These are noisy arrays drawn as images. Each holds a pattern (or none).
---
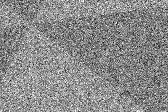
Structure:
spokes from one point
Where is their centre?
top left
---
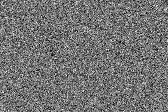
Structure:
only noise
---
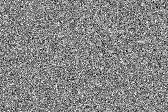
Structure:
only noise
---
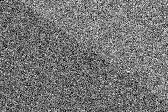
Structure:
a sharp edge
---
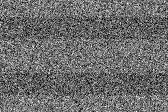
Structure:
horizontal stripes
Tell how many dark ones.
2
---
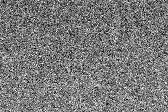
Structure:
a smooth slope
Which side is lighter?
bottom
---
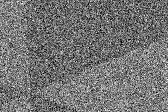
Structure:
spokes from one point
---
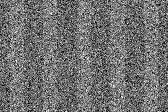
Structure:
vertical stripes
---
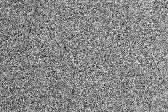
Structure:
a smooth slope
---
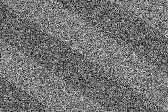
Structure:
diagonal stripes
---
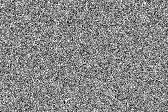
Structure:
only noise
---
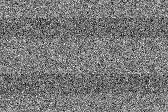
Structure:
horizontal stripes
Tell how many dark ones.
2
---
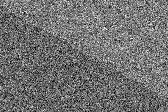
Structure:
a sharp edge
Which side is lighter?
top right
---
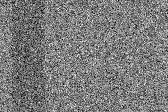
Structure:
one vertical stripe
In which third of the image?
left
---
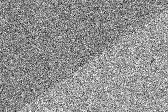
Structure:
a sharp edge
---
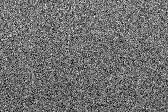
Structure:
a smooth slope
